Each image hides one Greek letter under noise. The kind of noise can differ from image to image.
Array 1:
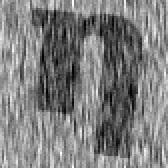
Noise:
streaked along the columns
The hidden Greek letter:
eta
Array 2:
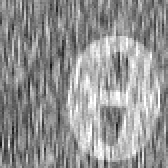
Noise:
streaked along the columns
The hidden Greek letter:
theta
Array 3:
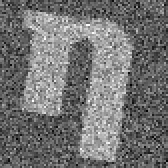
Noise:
independent entries
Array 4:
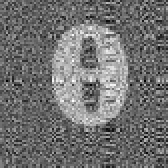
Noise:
low rank plus noise
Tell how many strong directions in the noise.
two
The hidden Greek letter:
theta
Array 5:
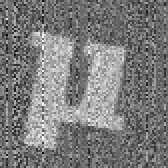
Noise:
columns of uneven size
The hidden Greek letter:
mu
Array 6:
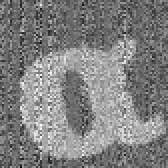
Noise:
columns of uneven size
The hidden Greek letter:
alpha
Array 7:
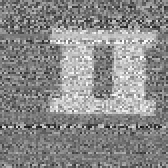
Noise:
rows of uneven size
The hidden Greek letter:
pi
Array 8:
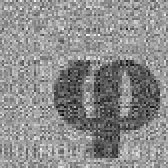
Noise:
low rank plus noise
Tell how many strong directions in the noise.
three or four
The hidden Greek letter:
phi
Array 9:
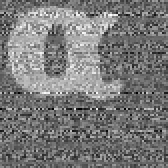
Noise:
rows of uneven size
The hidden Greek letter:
alpha
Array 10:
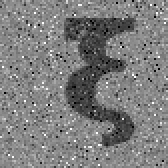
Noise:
heavy tails
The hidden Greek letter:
xi
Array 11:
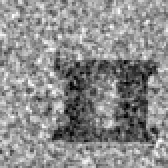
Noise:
blotchy
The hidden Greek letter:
pi
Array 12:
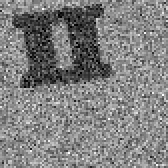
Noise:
independent entries
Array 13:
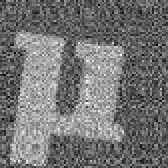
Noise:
low rank plus noise
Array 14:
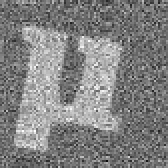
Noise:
low rank plus noise
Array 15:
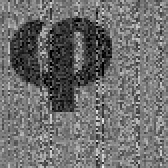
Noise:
columns of uneven size
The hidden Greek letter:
phi
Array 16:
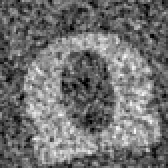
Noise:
blotchy
